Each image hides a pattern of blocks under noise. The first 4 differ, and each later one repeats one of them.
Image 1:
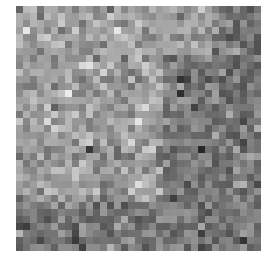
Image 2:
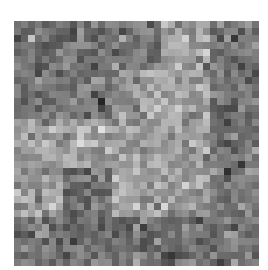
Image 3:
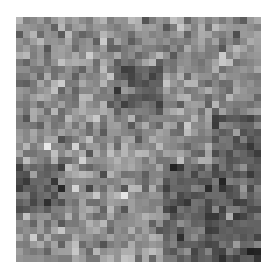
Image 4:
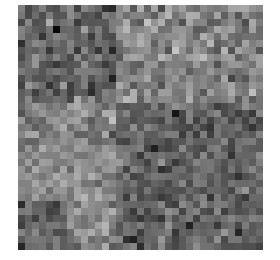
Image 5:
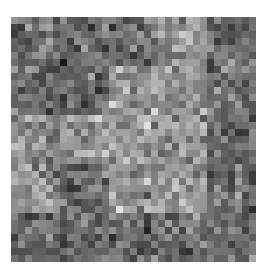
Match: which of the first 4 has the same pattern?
2
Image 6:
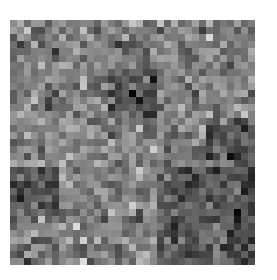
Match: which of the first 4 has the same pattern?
3
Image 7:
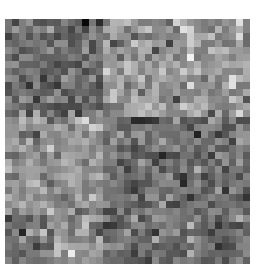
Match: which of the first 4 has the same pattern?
4
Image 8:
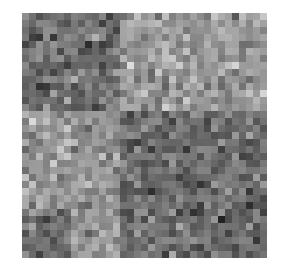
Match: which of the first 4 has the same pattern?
4
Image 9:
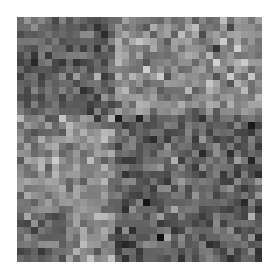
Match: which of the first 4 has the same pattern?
4
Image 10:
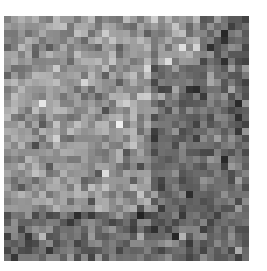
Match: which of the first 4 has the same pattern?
1
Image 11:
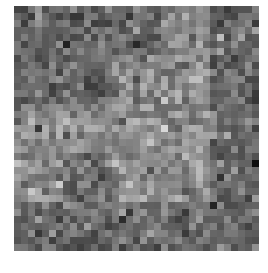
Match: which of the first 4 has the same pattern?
2
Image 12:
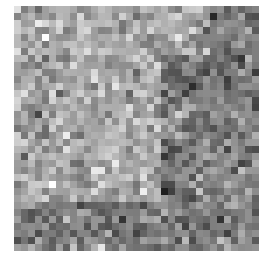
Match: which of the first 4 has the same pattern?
1
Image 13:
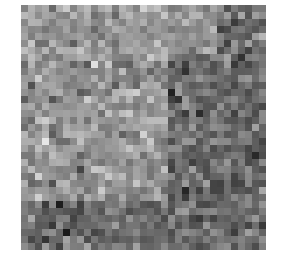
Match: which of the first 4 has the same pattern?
1
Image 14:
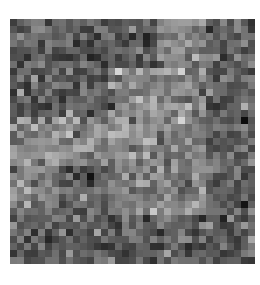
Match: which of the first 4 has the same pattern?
2
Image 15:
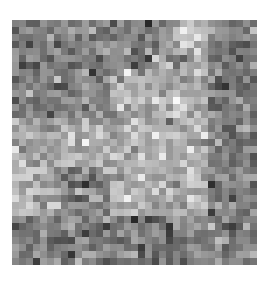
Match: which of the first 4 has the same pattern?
2
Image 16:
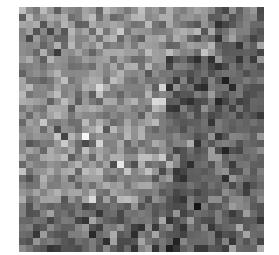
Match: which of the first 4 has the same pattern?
1
